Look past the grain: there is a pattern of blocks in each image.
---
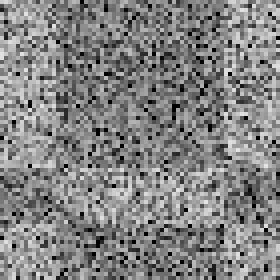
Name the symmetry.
left and right mirror each other
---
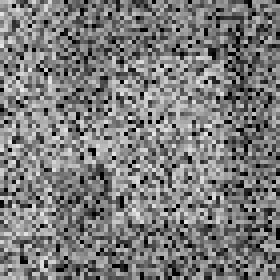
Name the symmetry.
top and bottom mirror each other
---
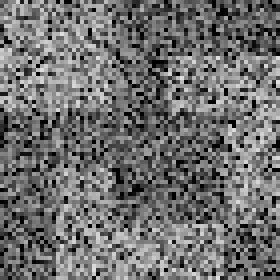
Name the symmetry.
mirrored about the diagonal from the top left
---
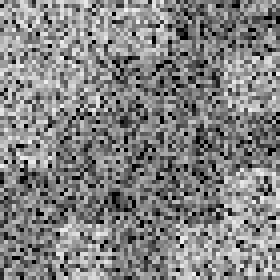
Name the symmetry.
mirrored about the diagonal from the top left
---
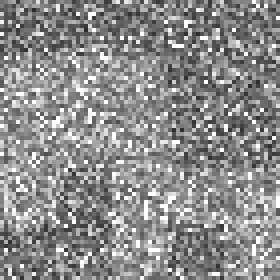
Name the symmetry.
no symmetry
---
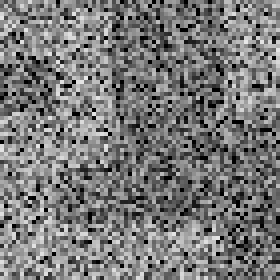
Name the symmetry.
no symmetry
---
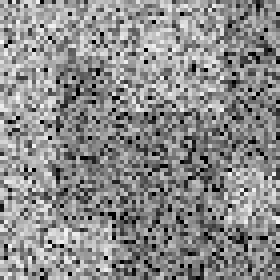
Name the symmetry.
no symmetry
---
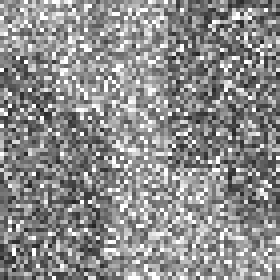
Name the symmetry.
the same after a half turn
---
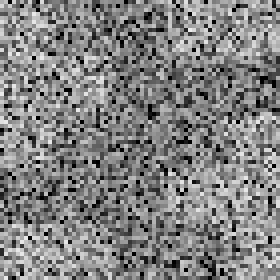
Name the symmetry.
the same after a half turn
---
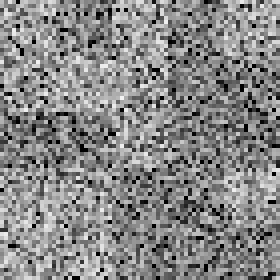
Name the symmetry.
no symmetry
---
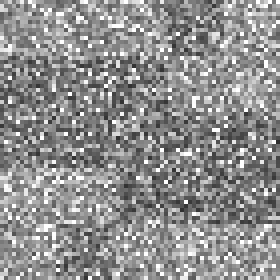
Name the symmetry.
the same after a half turn
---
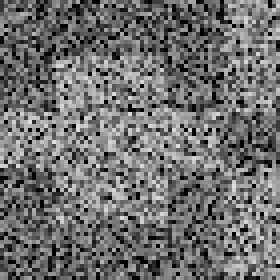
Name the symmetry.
top and bottom mirror each other
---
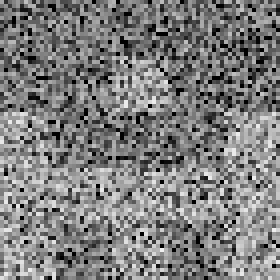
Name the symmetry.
left and right mirror each other
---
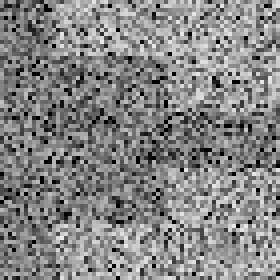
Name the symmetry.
top and bottom mirror each other
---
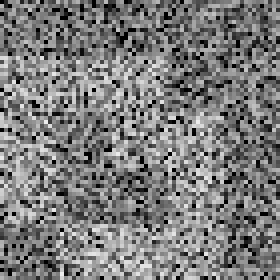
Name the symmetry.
mirrored about the diagonal from the bottom left
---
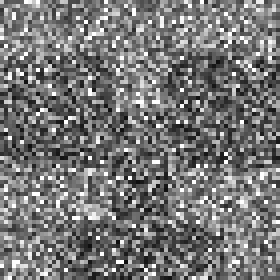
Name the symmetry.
left and right mirror each other
